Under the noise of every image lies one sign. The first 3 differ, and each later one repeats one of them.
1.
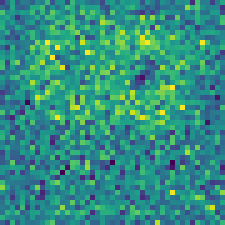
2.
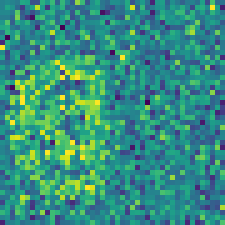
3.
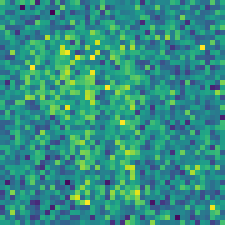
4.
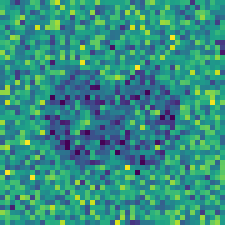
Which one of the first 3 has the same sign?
1
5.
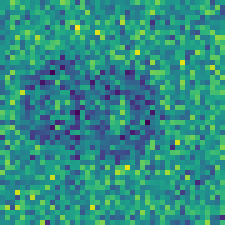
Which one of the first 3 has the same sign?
1
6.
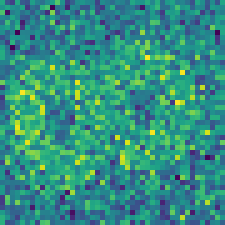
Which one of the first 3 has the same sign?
1
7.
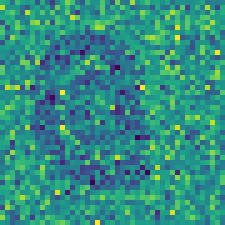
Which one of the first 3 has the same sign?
2
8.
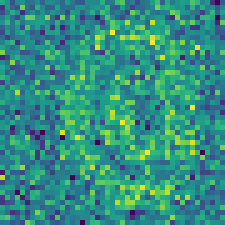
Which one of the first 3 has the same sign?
2
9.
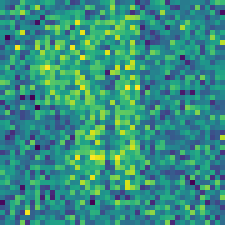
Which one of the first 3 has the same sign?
3
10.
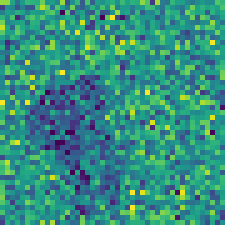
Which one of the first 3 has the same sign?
3
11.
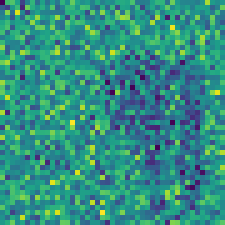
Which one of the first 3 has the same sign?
3
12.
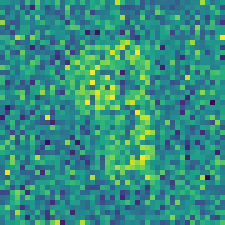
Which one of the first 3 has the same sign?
3
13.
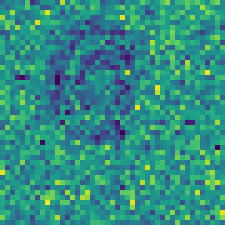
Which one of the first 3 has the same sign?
2
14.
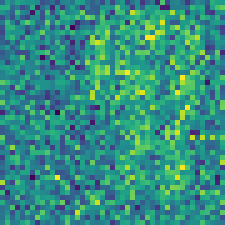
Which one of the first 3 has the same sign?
3
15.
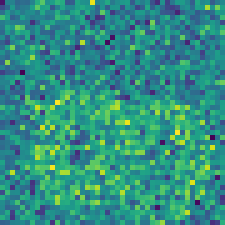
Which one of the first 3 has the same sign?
1
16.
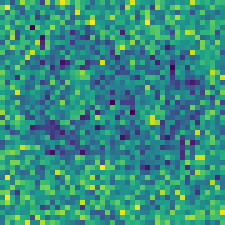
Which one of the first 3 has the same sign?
1
